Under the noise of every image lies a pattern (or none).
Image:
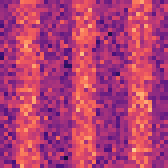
vertical stripes
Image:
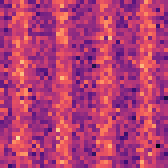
vertical stripes
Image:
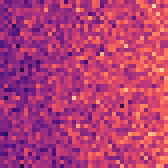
a smooth slope
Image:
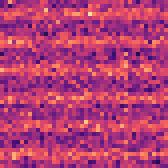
horizontal stripes
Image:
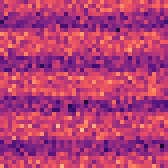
horizontal stripes
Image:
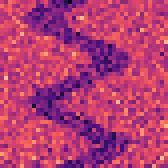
a wavy band
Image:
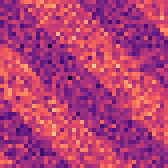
diagonal stripes
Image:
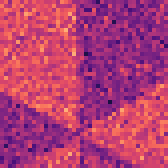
spokes from one point
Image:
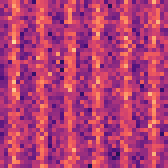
vertical stripes
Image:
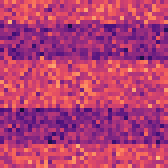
horizontal stripes
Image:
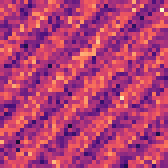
diagonal stripes
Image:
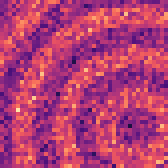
rings round one point
